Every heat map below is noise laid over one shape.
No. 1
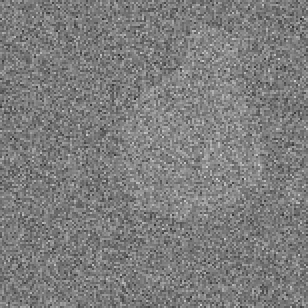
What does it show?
light light bulb
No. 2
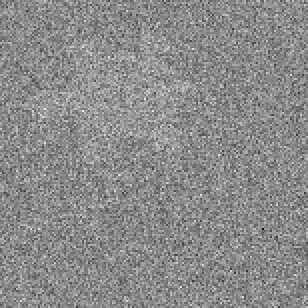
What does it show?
light turtle
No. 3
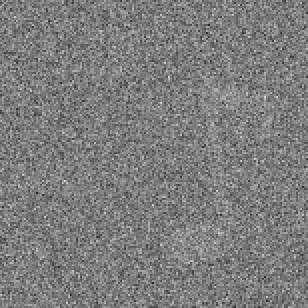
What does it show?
light musical note
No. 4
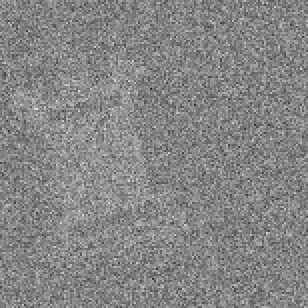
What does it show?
light chess rook
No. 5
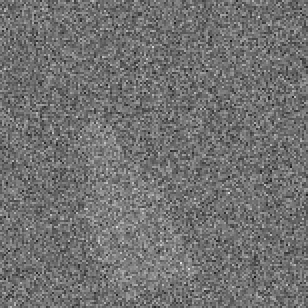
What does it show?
light bottle
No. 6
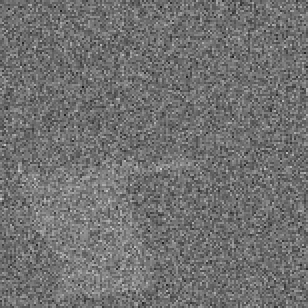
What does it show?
light flag
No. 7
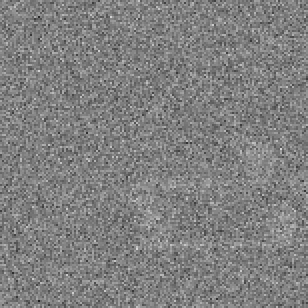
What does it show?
light pair of musical notes
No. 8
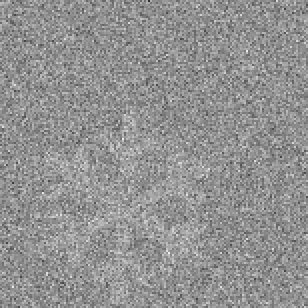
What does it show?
light snowflake
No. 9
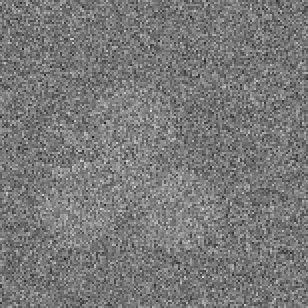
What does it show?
light club
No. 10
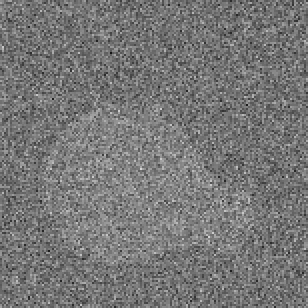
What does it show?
light light bulb
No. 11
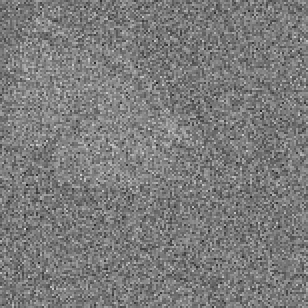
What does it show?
light chess knight
